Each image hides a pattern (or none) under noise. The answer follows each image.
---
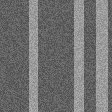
bands of columns
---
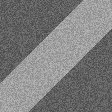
a diagonal band
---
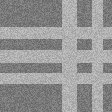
bands of rows crossing bands of columns
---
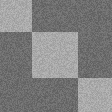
blocks along the diagonal
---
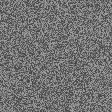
only noise
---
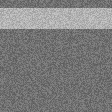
one band of rows
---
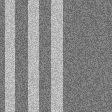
bands of columns
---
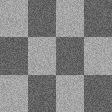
a checkerboard
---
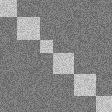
blocks along the diagonal
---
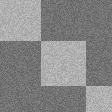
blocks along the diagonal
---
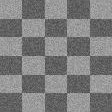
a checkerboard
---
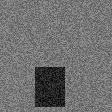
one block
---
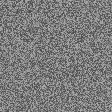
only noise
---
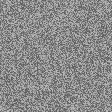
only noise
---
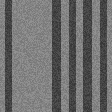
bands of columns
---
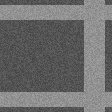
bands of rows crossing bands of columns
